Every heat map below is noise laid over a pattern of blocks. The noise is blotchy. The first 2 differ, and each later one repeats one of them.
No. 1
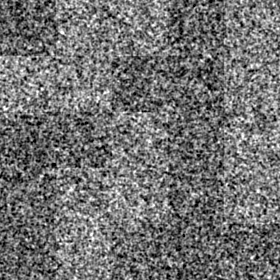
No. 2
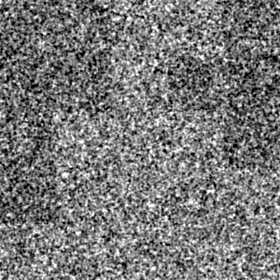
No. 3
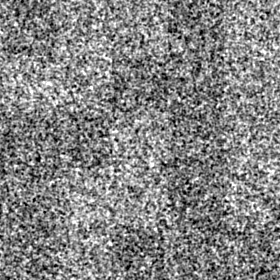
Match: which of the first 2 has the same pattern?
1
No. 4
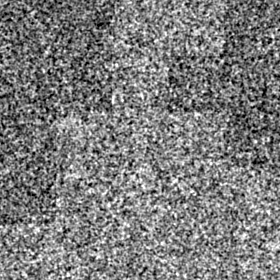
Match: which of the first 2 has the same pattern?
2
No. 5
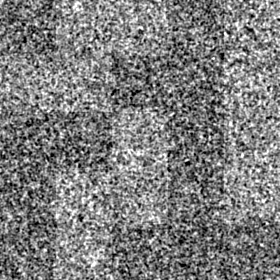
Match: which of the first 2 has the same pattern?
1
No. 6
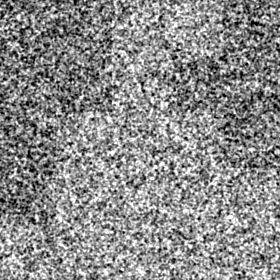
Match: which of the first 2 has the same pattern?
2
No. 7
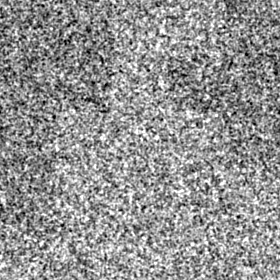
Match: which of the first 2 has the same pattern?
2
